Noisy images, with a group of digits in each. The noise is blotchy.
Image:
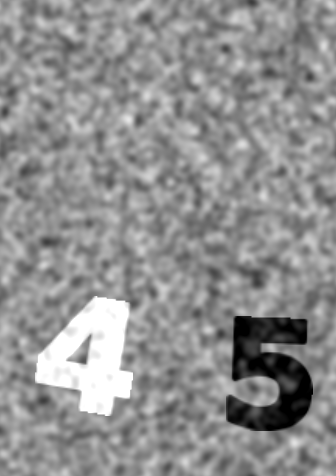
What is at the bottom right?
5
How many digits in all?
2
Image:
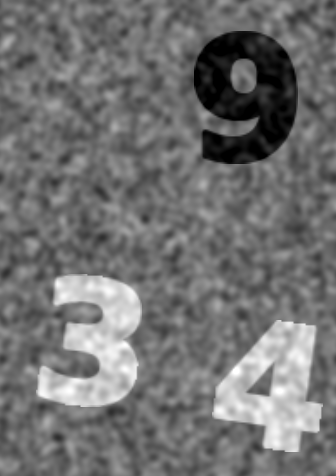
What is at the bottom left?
3
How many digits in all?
3
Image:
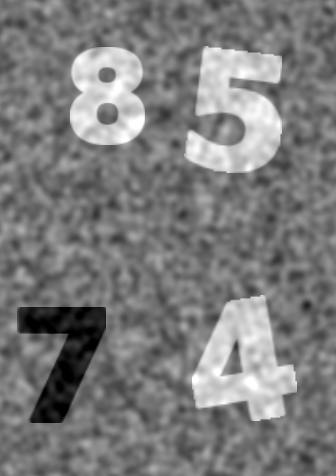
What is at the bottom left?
7
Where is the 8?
top left
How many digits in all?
4
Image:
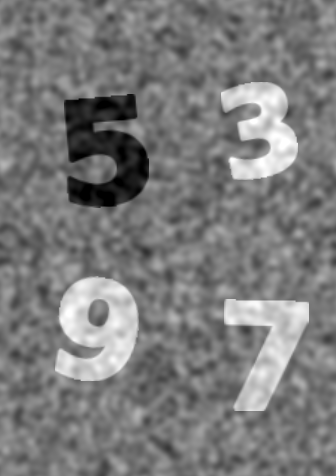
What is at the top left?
5
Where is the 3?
top right
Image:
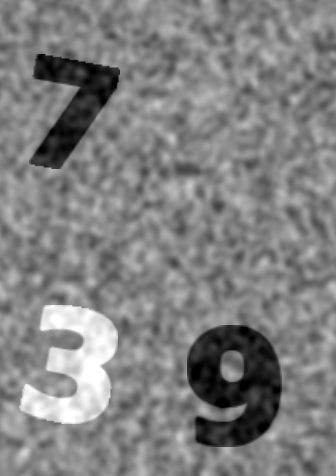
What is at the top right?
nothing
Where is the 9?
bottom right
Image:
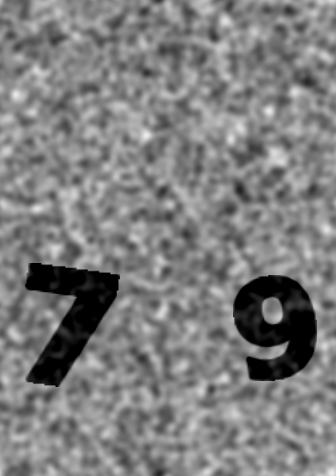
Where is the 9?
bottom right
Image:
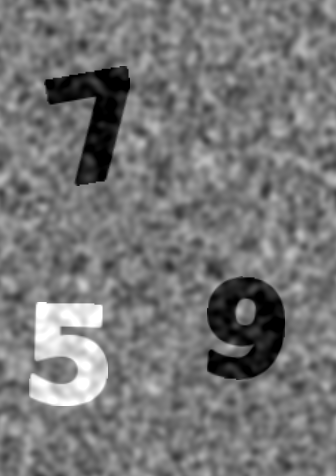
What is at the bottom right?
9
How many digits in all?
3
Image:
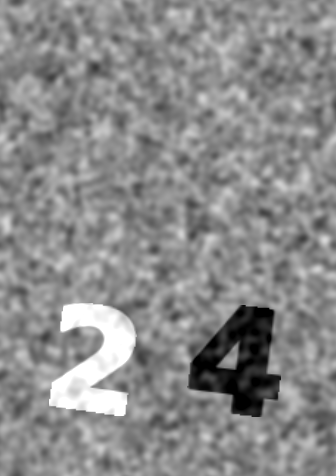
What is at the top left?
nothing
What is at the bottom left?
2
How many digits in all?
2
